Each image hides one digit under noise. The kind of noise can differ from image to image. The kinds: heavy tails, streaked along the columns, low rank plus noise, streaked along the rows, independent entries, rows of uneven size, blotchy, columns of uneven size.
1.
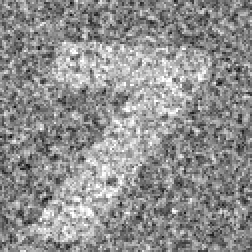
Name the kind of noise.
blotchy
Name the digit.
7
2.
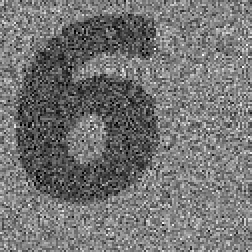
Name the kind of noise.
low rank plus noise
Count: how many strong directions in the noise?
two
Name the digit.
6
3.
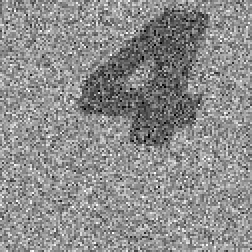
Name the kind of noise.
independent entries
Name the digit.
4
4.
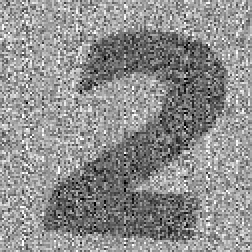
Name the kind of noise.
columns of uneven size
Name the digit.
2
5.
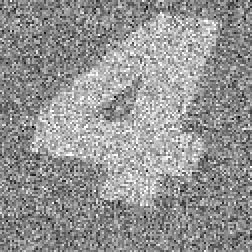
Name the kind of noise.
low rank plus noise
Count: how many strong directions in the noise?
five to eight
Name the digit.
4
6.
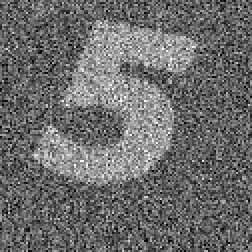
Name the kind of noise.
low rank plus noise
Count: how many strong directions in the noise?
three or four
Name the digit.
5
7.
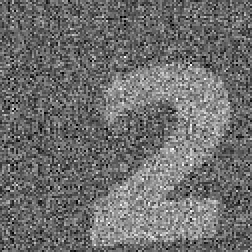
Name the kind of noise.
low rank plus noise
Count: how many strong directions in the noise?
one
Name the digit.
2
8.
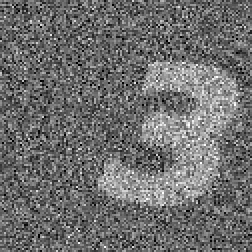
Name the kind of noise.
low rank plus noise
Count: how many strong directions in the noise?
one
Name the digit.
3
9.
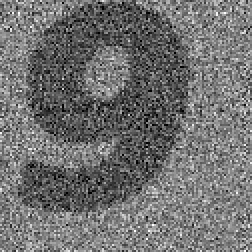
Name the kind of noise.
low rank plus noise
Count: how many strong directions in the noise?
three or four
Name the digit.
9
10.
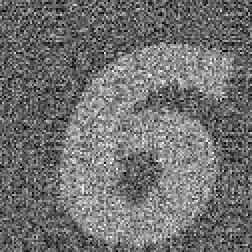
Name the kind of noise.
low rank plus noise
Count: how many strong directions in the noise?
one
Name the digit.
6
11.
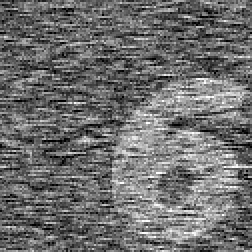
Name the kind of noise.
streaked along the rows
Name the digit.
6
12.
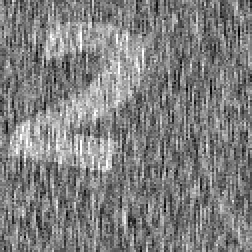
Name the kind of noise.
streaked along the columns
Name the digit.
2
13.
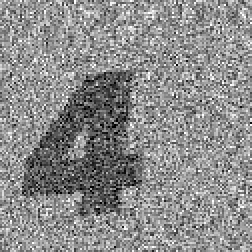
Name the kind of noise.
low rank plus noise
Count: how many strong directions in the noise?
three or four
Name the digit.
4
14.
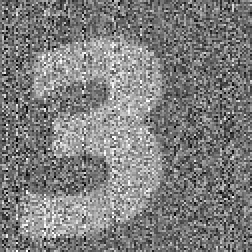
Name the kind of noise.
columns of uneven size
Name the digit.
3
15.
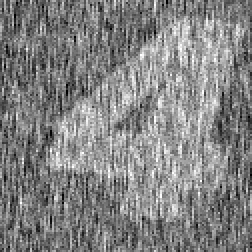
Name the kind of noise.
streaked along the columns
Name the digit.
4
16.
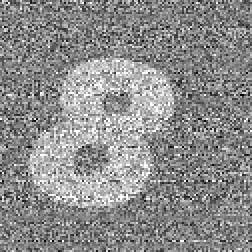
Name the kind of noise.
rows of uneven size
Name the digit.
8
